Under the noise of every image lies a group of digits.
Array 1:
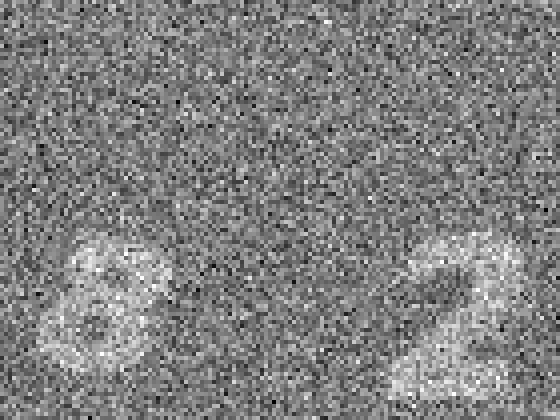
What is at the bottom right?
2
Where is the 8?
bottom left
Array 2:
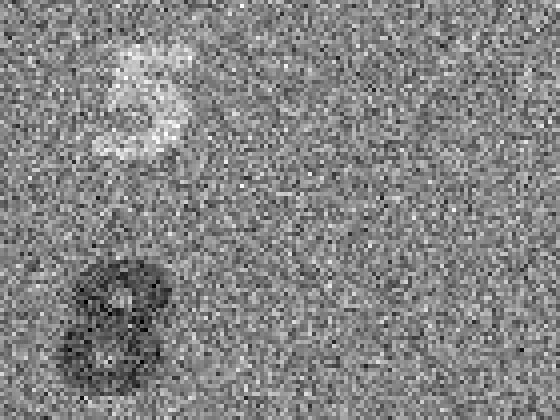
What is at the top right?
nothing
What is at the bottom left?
8
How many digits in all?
2
